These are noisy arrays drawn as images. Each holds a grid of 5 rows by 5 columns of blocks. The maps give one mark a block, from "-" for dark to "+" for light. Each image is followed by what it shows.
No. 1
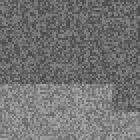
-----
-----
-----
++++-
+++++
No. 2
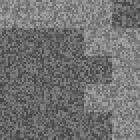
++++-
---++
----+
---++
----+
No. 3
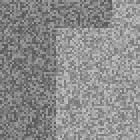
----+
--+++
--+++
--+++
--+++
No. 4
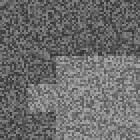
-----
-----
--+++
-++++
--+++
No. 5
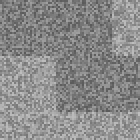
----+
----+
++---
++---
+++++
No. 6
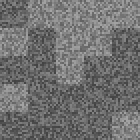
-++++
+-++-
--+--
+----
----+
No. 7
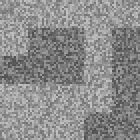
+++++
+--+-
---+-
++++-
+++--
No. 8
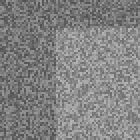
-----
--+++
--+++
--+++
--+++
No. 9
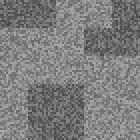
--++-
+++--
+++++
+--++
+--++
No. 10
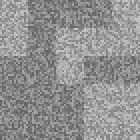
+---+
+-+++
--+--
---++
---++
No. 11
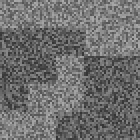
+++++
---++
--+--
-++--
++---
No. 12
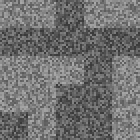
++-++
-----
+++-+
++--+
-+--+
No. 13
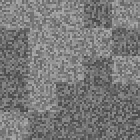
+++-+
-+++-
-++-+
-+---
+----
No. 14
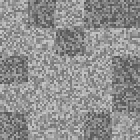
+-+--
++-++
-+++-
++++-
-++-+
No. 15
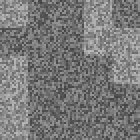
+--+-
---++
+---+
+----
+----
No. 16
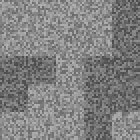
++++-
++++-
--+--
-++--
+++-+
